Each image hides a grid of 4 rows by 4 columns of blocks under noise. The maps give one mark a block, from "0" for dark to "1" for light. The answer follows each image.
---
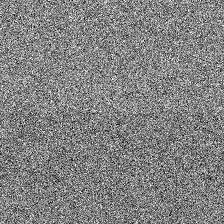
1 1 1 1
1 1 1 1
0 0 0 0
0 0 0 0
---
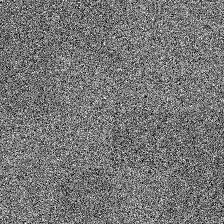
0 0 1 1
0 1 1 1
1 1 0 0
1 0 1 0
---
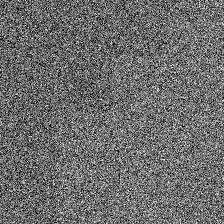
0 0 0 1
0 0 1 1
0 1 1 1
0 1 1 1
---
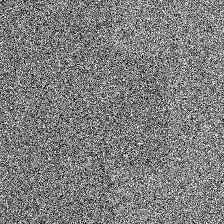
0 0 1 1
0 0 0 1
0 0 0 1
0 0 1 1
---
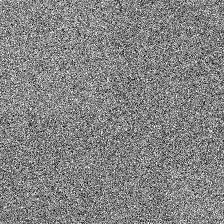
1 1 0 0
1 1 0 0
0 0 0 0
0 0 0 1
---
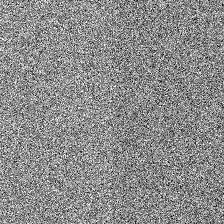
1 1 0 0
1 1 0 0
1 1 0 0
1 1 0 0
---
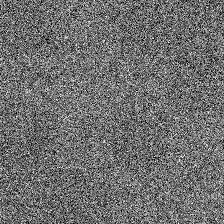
0 1 0 0
1 1 1 0
0 1 0 1
0 0 1 1
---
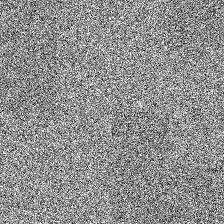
0 1 1 0
0 1 1 1
1 1 0 1
1 1 0 0
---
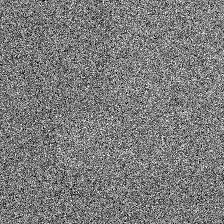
0 0 1 1
0 0 1 1
0 1 1 1
0 0 0 0
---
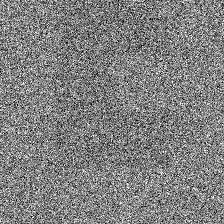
1 0 0 1
1 0 1 1
1 0 0 1
1 1 1 1
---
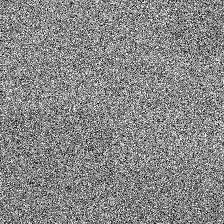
1 1 1 0
1 1 1 1
0 0 1 1
0 0 0 0
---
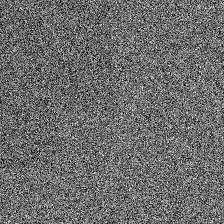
0 0 1 1
0 0 1 1
0 1 1 1
1 1 1 1
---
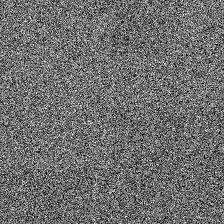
1 1 0 1
1 1 1 1
1 1 0 0
0 0 0 0
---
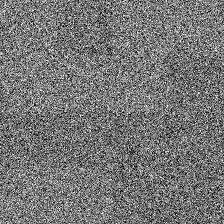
1 0 1 1
1 1 1 0
0 0 0 0
1 1 0 0
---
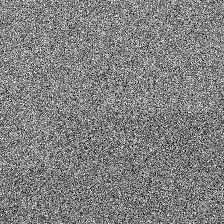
1 1 1 1
1 1 1 1
1 0 0 0
0 0 0 0
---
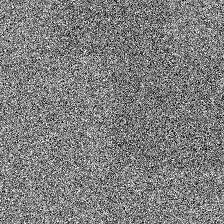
1 0 0 1
1 1 0 0
1 1 0 0
1 1 1 1
